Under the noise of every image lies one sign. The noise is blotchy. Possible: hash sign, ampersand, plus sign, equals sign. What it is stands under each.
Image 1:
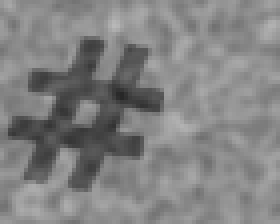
hash sign
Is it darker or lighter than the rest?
darker
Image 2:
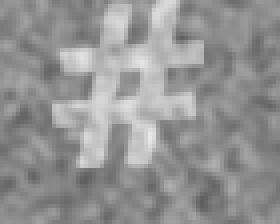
hash sign
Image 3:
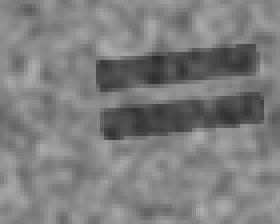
equals sign
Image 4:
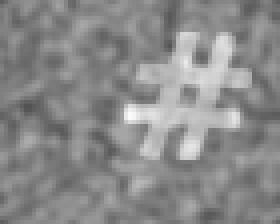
hash sign
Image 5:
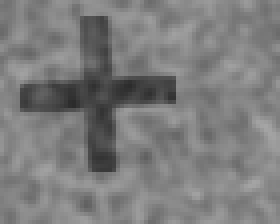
plus sign
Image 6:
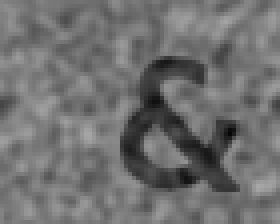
ampersand
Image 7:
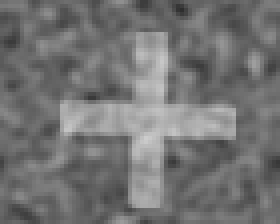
plus sign
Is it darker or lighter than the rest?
lighter
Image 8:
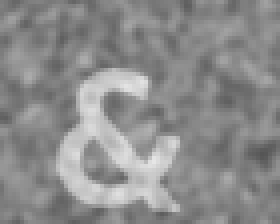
ampersand
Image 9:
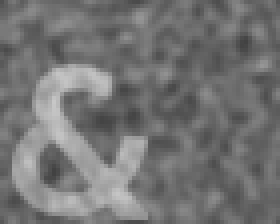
ampersand
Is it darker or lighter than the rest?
lighter
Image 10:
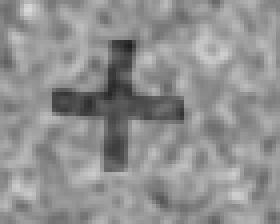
plus sign
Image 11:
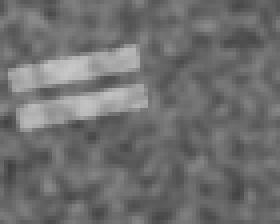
equals sign
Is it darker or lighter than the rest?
lighter
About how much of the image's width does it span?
half
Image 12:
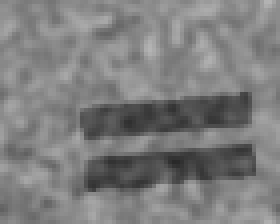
equals sign
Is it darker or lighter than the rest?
darker
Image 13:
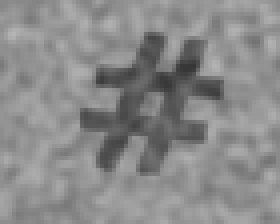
hash sign
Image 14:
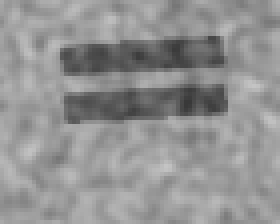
equals sign
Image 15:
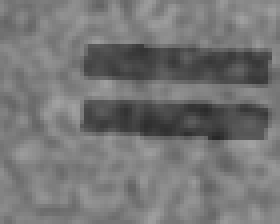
equals sign
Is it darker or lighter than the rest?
darker
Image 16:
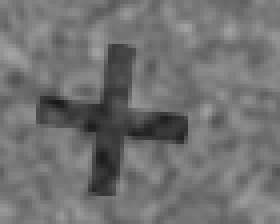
plus sign
